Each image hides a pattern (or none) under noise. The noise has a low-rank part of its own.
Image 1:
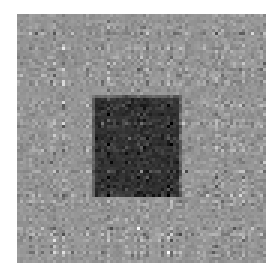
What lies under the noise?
one block
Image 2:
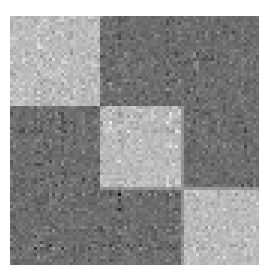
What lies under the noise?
blocks along the diagonal
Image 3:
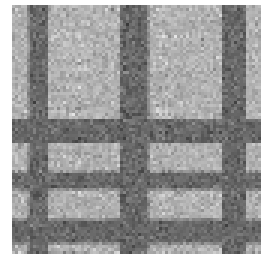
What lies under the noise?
bands of rows crossing bands of columns
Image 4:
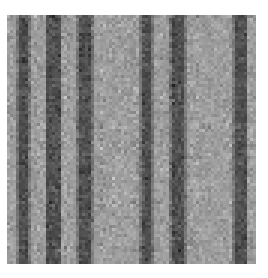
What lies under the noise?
bands of columns
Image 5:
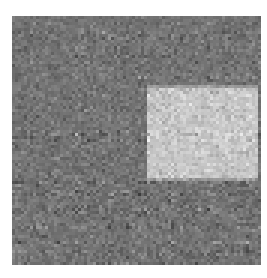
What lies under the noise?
one block
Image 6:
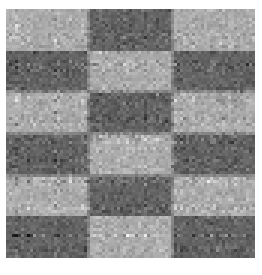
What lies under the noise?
a checkerboard
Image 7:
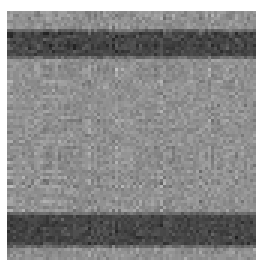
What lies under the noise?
bands of rows
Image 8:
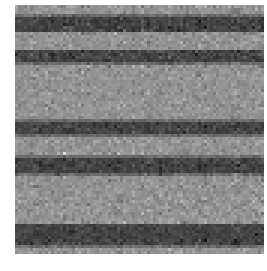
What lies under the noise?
bands of rows
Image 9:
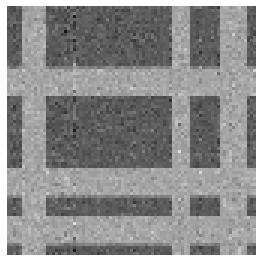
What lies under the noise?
bands of rows crossing bands of columns
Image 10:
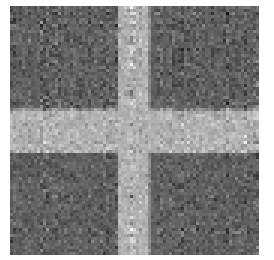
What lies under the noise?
bands of rows crossing bands of columns
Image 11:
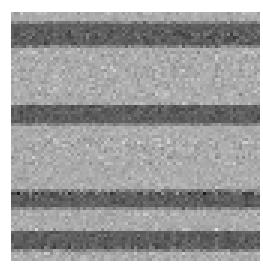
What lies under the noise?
bands of rows
